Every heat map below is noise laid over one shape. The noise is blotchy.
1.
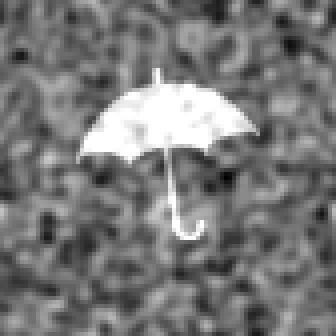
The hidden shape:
umbrella
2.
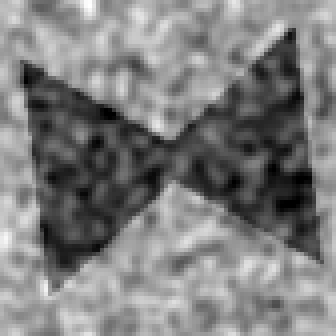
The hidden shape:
bow tie
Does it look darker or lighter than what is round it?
darker
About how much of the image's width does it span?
nearly all
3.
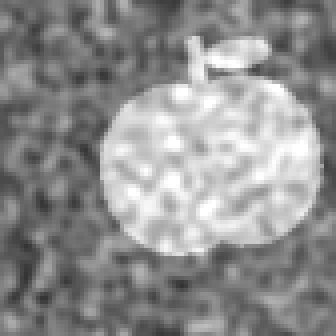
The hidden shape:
apple
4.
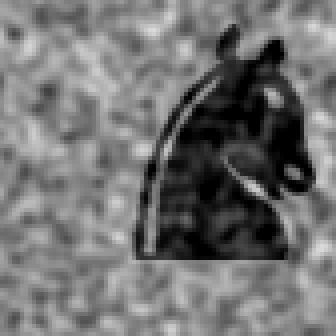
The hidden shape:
chess knight
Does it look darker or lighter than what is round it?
darker
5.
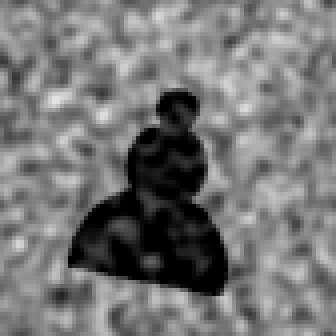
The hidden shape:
chess pawn
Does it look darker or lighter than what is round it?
darker
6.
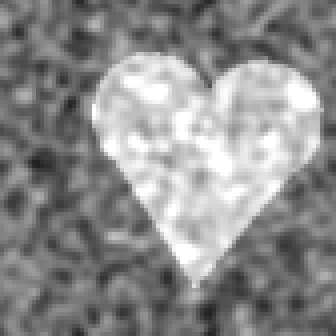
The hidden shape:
heart
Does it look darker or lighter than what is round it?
lighter
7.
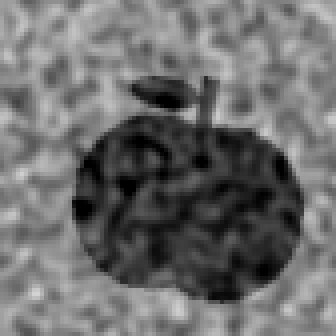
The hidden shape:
apple
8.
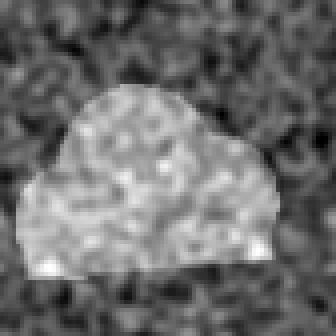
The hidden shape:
cloud
